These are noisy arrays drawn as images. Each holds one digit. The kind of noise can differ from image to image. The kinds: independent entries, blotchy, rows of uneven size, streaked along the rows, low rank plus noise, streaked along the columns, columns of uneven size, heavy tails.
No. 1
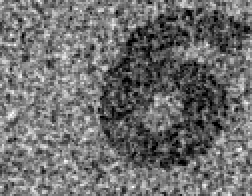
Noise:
blotchy
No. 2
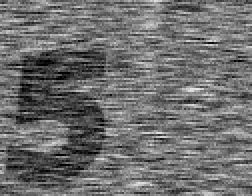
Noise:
streaked along the rows
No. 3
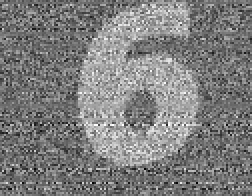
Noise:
rows of uneven size
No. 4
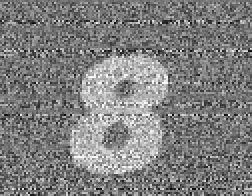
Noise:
rows of uneven size
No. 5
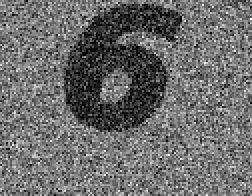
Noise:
independent entries
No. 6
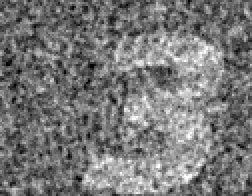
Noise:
blotchy
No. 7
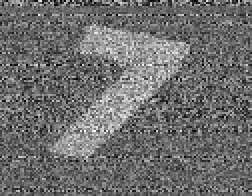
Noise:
rows of uneven size
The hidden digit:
7
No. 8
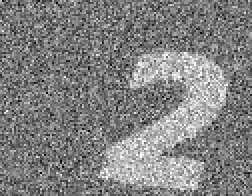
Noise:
independent entries
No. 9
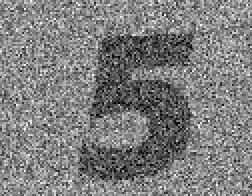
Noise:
independent entries
